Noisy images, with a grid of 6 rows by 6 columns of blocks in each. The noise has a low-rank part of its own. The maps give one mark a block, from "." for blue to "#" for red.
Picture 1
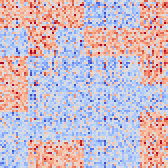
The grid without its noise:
# # # . . #
. # . # # #
# . . . . #
# . . . . .
. . . . . #
. # # . . #
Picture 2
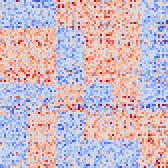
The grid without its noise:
. . # # # .
# # . # # .
# # . # # .
. . # . # .
. # . # # #
. # . . . #
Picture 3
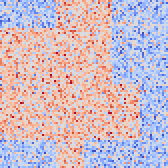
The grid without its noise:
. . # # . .
# # # # . .
# # # # . .
# # # # # .
# # # # # .
. . # . . .
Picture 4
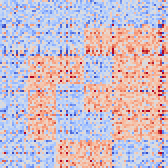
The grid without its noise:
. . . . . .
. . . # # #
. # # . # #
. # . # # #
. # . . # #
. . # # . .
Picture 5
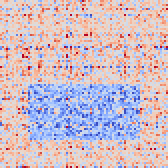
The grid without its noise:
# # # # # #
# # # # # #
# # # # # #
# . . . . #
# . . . . #
# # # # # #
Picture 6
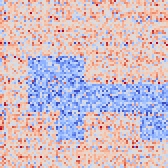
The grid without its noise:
# # # # # #
# # # # # #
# . . # # #
# . . . . .
# # . # # .
# # # # # #
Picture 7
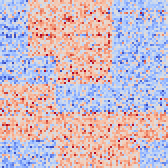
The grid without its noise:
. # # # . .
. # # # . .
. . # # . .
# # . . . .
# # # # # #
. . # # # .
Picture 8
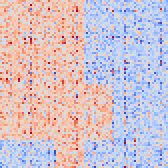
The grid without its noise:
# # # . . .
# # # . . .
# # # . . .
# # # # . .
# # # # . .
. . # . . .
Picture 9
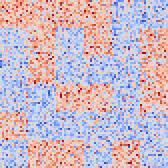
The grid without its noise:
# # # # . .
. # . # . #
. # . . . #
. . # # . #
# . . . . .
. # # . # .
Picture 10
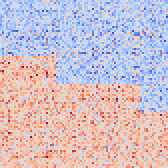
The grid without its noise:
. . . . . .
. . . . . .
# # . . . .
# # # # # .
# # # # # #
# # # # # #
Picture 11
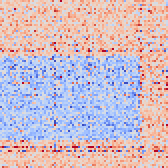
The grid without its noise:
# # # # # #
# # # # # #
. . . . . #
. . . . . #
. . . . . #
# # # # # #
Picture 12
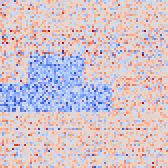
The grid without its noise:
# # # # # #
# # # # # #
# . . # # #
. . . . # #
# # # # # #
# # # # # #
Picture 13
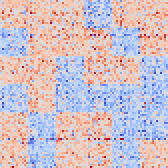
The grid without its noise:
# # # . # #
. # # # . #
# # . # # .
. # . . . .
# . # # . .
# . # # . #
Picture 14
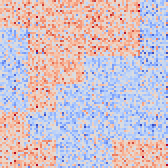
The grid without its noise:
# # # # # .
. # # # # .
. # # . . .
. # . . . .
# . . . . .
# # . . # #
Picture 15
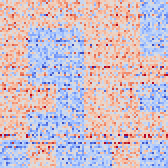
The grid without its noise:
# # # # # .
# . . # # .
# . . # # #
# # . # # .
# . . # # #
. # . . # .
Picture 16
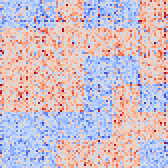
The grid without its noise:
. . # . . #
# # # # # #
# # # . . #
# # # . # .
. . . . # #
. . # # # .
